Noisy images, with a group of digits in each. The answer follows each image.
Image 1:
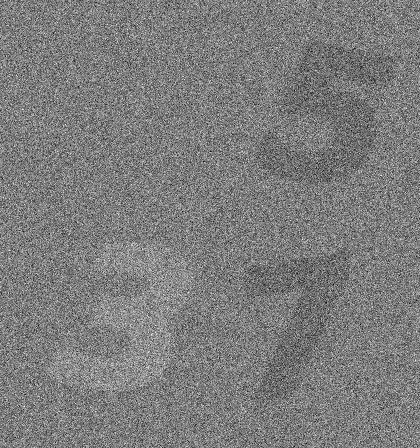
top right: dark 5; bottom left: light 3; bottom right: dark 7
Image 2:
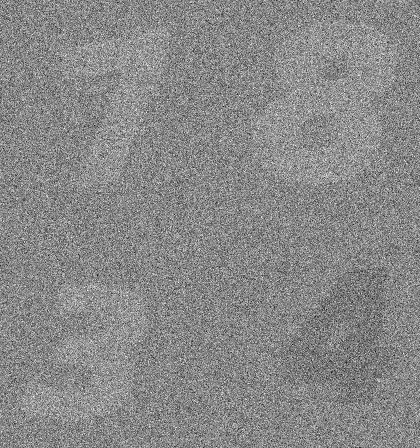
top left: light 7; top right: light 8; bottom left: light 3; bottom right: dark 4
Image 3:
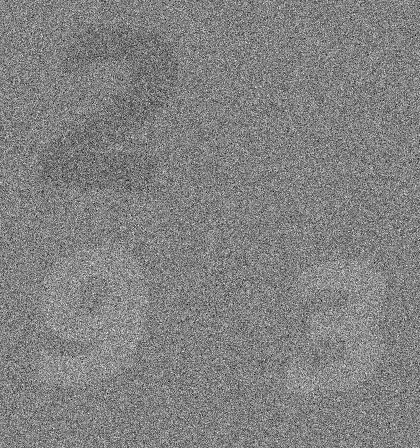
top left: dark 2; bottom left: light 9; bottom right: light 3
